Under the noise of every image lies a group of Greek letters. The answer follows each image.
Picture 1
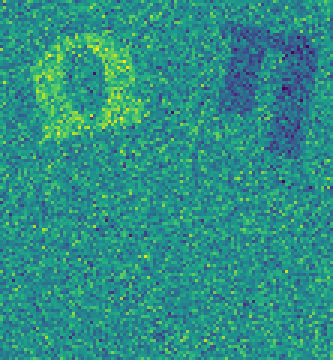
top left: light omega; top right: dark eta
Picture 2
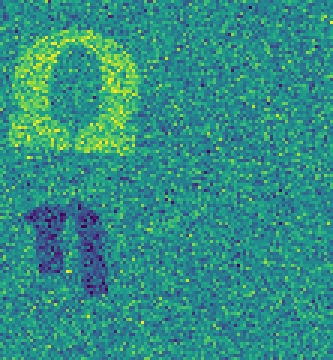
top left: light omega; bottom left: dark eta
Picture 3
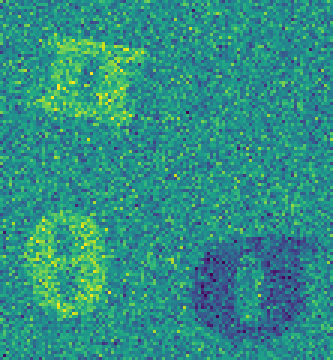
top left: light pi; bottom left: light theta; bottom right: dark sigma
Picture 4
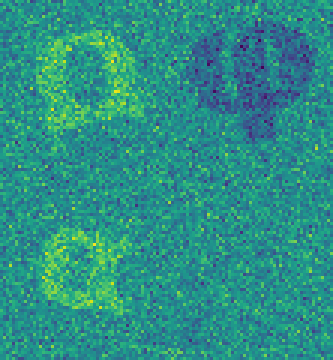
top left: light omega; top right: dark phi; bottom left: light alpha
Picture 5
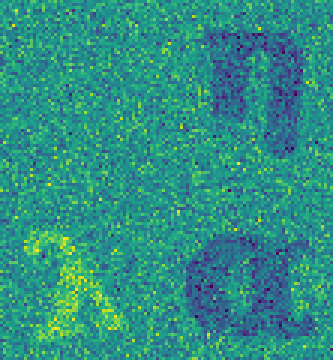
top right: dark eta; bottom left: light lambda; bottom right: dark alpha
